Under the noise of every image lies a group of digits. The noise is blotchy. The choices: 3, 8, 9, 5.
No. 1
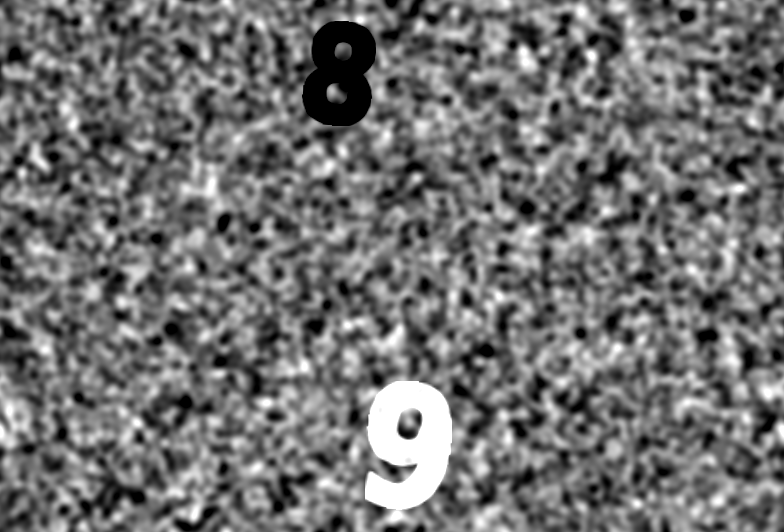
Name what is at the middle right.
nothing
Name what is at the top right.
nothing
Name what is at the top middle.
8
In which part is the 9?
bottom middle
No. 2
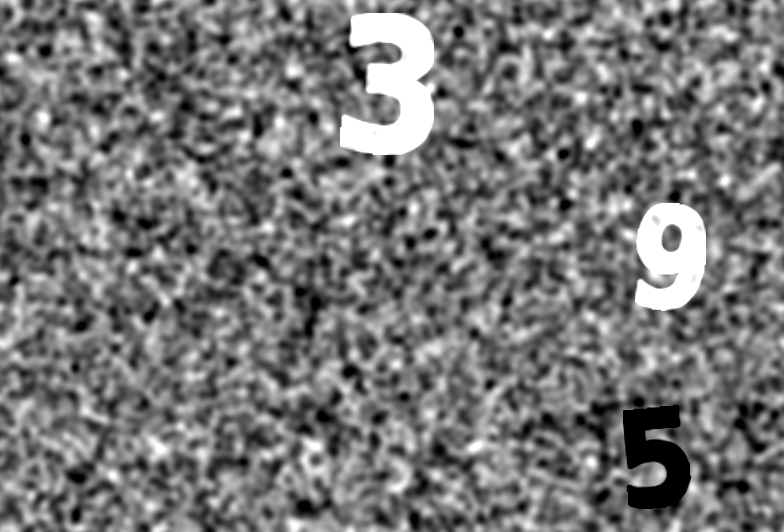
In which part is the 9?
middle right
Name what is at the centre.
nothing
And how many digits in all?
3
